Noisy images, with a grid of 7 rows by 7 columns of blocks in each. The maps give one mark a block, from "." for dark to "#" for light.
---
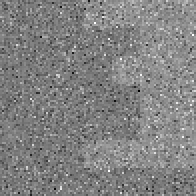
. . . # # # #
. . . . . # #
. . . . # # #
. . . . . # #
. . . . . # #
. . . # # # #
. . . . . . .
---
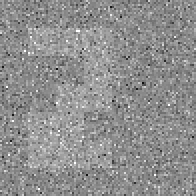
. . . . . . .
. # # # . . .
. . . # . . .
. . # # . . .
. # # . . . .
. # # # . . .
. . . . . . .
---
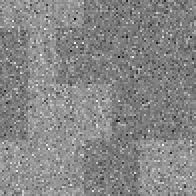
# # # . . . .
. # . . . . .
. # . . . . .
. # # # . . .
. # # # . . .
# # # . . # #
# # # . . # #
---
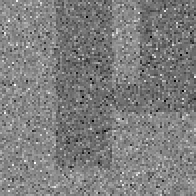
# # . . # . .
# # . . # . .
# # . . # . .
# # . . . . .
# # . . # # #
# # . . # # #
# # # # # # #
